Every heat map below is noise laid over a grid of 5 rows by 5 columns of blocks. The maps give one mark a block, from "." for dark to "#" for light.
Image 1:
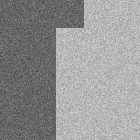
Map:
. . . # #
. . # # #
. . # # #
. . # # #
. . # # #
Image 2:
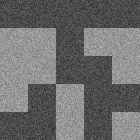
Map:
. . . . .
# # . # #
# # . . #
# . # . .
. . # . #
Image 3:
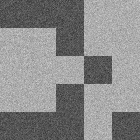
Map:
. . . # #
# # . # #
# # # . #
# # . # #
. . . # .
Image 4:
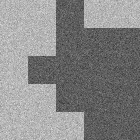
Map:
# # . # #
# # . . .
# . . . .
# # . . .
# # # . .
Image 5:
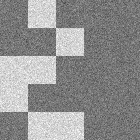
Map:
. # . . .
. . # . .
# # . . .
# . . . .
. # # . .
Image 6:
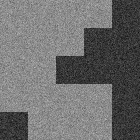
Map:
# # # # .
# # # . .
# # . . .
# # # # .
. # # # .
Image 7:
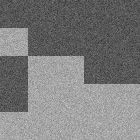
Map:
. . . . .
# . . . .
. # # . .
. # # # #
# # # # #
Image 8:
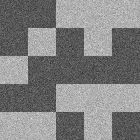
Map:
. . # # #
. # . # .
# . . . .
. . # # #
# # . # .
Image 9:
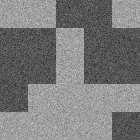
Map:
# # . . #
. . # . .
. . # . .
. # # # #
# # # # .
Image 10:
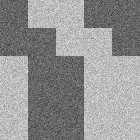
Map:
. # # . .
. . # # .
# . . # #
# . . # #
# . . # #
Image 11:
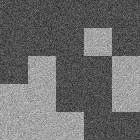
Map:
. . . . .
. . . # .
. # . . #
# # . . #
# # # . .
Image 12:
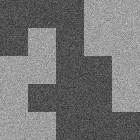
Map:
. . . # #
. # . # #
# # . . #
# . . . #
# # . . .
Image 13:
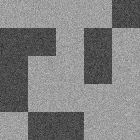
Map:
# # # # .
. . # . #
. # # . #
. # # # #
# . . # #
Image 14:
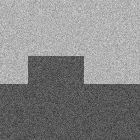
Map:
# # # # #
# # # # #
# . . # #
. . . . .
. . . . .
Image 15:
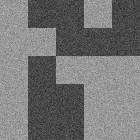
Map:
# . . # .
# # . . .
# . # # #
# . . # #
# . . # #
